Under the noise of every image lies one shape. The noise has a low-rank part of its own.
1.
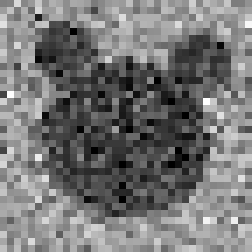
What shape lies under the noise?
bear's head
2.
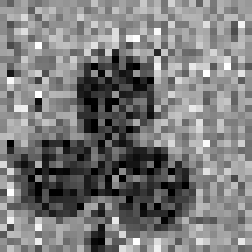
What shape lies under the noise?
club
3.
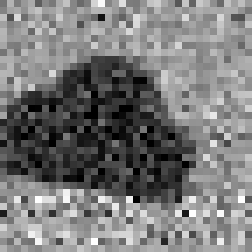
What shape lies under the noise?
cloud
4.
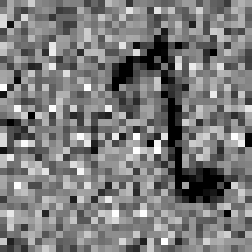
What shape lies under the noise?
musical note
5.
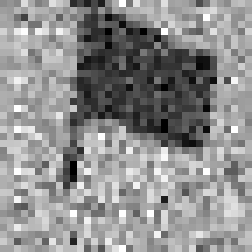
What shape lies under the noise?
flag
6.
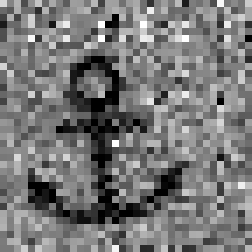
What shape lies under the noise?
anchor
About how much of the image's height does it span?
two thirds
